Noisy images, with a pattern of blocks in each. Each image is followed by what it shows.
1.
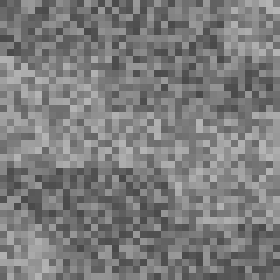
the same after a half turn
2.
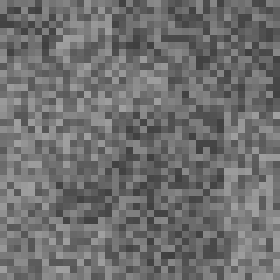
no symmetry
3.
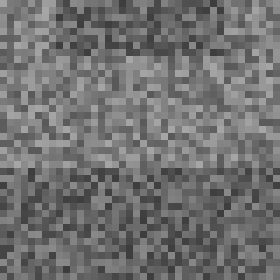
left and right mirror each other
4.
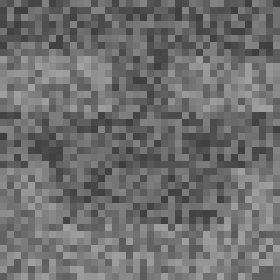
left and right mirror each other
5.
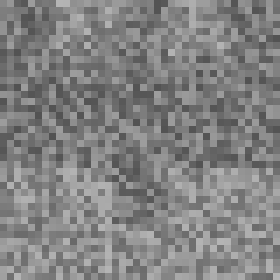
left and right mirror each other
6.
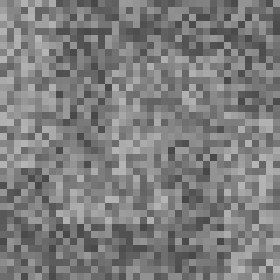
the same after a half turn
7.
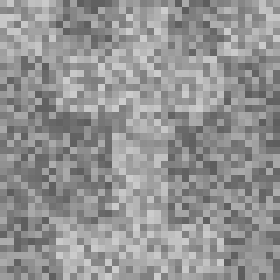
left and right mirror each other
